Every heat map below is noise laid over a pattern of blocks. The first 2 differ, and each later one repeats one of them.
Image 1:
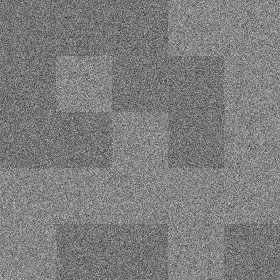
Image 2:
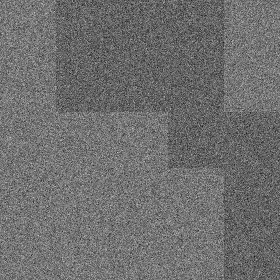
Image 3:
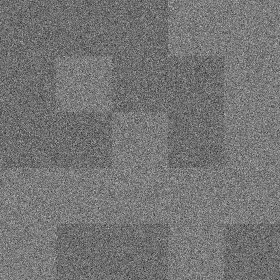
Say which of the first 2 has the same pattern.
1
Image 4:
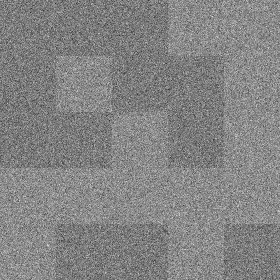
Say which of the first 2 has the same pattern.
1
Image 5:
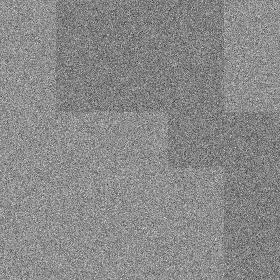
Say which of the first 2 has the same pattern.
2
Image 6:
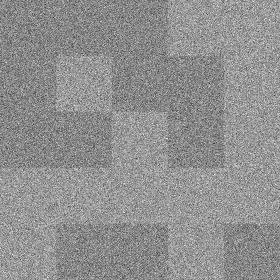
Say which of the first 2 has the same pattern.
1
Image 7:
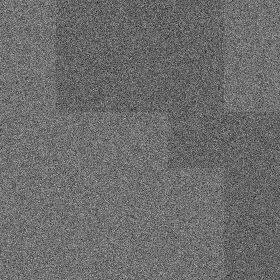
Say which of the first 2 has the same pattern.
2
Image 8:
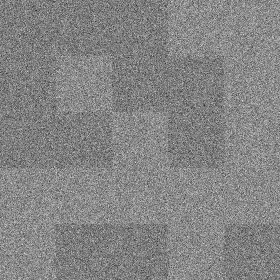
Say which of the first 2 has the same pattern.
1
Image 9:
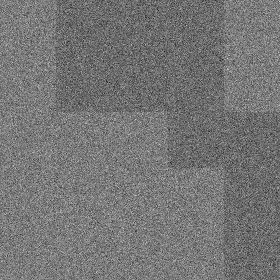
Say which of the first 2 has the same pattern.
2
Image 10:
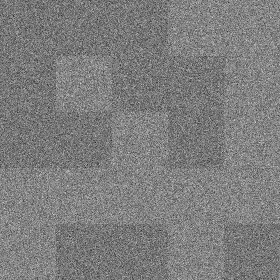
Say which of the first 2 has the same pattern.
1
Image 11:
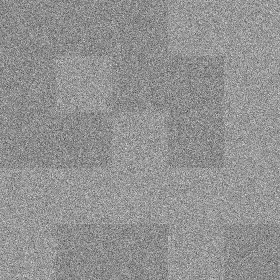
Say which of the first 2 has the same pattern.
1
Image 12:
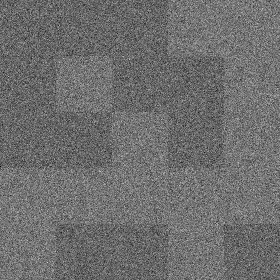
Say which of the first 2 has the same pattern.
1
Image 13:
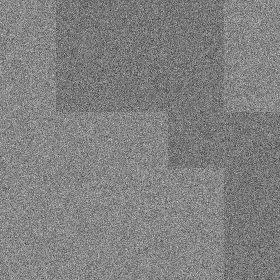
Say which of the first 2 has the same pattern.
2
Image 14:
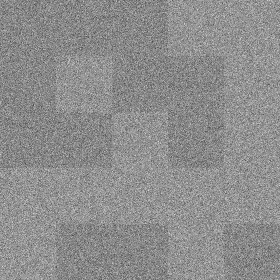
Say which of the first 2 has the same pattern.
1
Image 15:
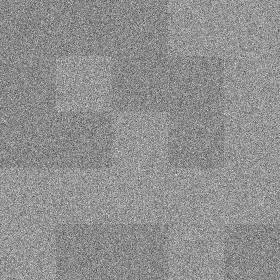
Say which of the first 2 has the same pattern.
1
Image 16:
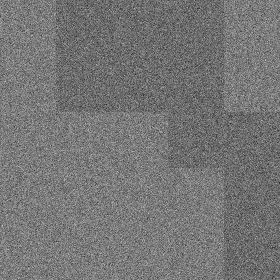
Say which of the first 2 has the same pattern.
2
